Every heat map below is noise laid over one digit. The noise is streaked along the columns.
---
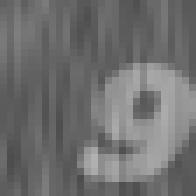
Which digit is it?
9
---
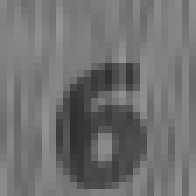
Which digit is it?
6
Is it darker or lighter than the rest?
darker
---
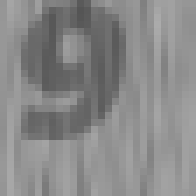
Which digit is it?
9
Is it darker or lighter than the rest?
darker
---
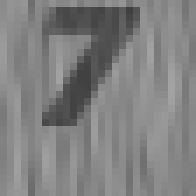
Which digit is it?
7
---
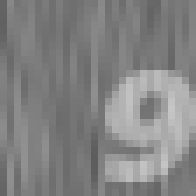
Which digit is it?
9
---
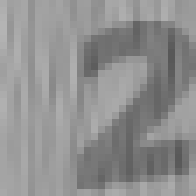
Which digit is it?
2
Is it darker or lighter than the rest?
darker
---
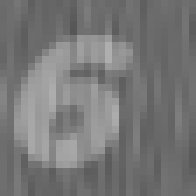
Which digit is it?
6
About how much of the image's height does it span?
two thirds
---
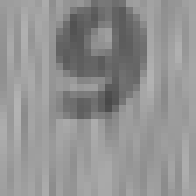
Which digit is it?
9
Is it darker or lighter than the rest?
darker
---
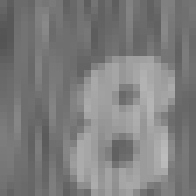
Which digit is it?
8
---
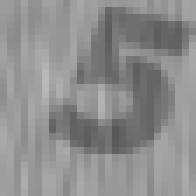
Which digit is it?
5
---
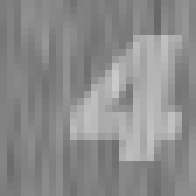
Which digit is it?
4
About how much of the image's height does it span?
two thirds
